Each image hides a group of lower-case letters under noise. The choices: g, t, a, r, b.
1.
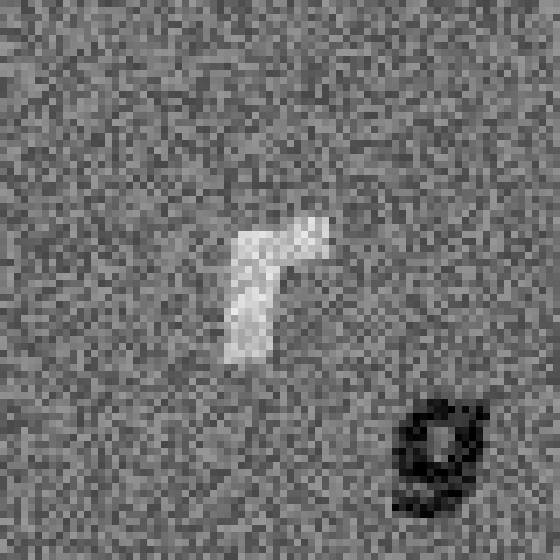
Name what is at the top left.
nothing
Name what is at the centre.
r
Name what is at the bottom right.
g
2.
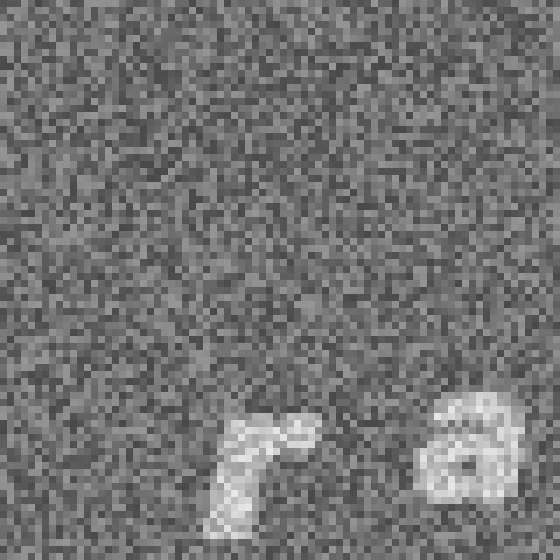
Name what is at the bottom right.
a
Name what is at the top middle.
nothing
